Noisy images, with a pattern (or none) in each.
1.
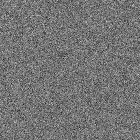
only noise
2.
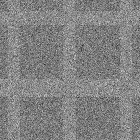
bands of rows crossing bands of columns
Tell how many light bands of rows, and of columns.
2 and 3
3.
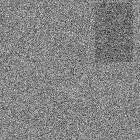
one block
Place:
top right
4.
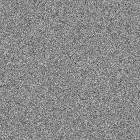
only noise
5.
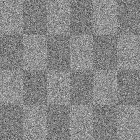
a checkerboard
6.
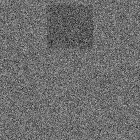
one block
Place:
top middle
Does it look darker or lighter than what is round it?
darker
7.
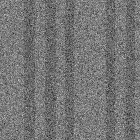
bands of columns
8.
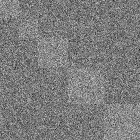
blocks along the diagonal
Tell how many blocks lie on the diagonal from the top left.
5
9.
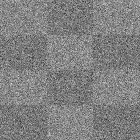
a checkerboard
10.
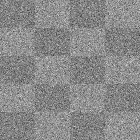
a checkerboard
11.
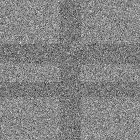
bands of rows crossing bands of columns
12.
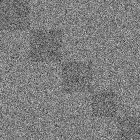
blocks along the diagonal
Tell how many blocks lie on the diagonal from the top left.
5
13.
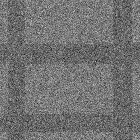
bands of rows crossing bands of columns
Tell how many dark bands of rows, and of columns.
2 and 2
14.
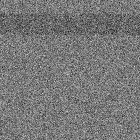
one band of rows
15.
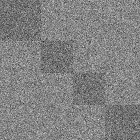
blocks along the diagonal
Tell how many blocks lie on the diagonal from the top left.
4
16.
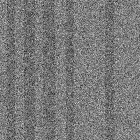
bands of columns
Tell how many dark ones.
5
